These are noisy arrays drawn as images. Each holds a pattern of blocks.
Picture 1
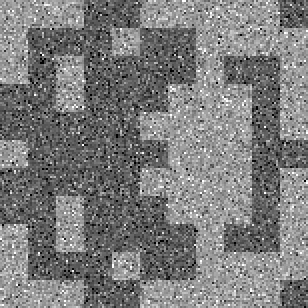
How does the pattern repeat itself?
top and bottom mirror each other
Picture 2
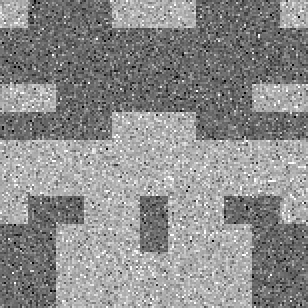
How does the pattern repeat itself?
left and right mirror each other
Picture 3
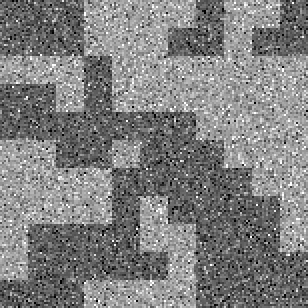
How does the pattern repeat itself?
no symmetry
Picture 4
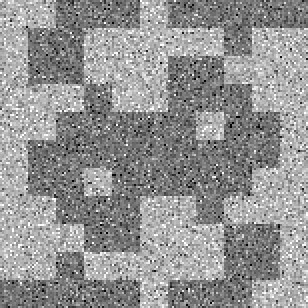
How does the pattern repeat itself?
the same after a half turn
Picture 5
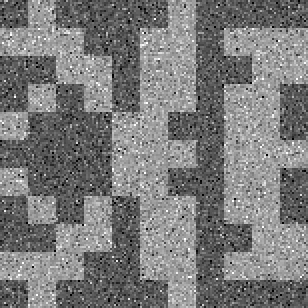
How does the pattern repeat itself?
top and bottom mirror each other
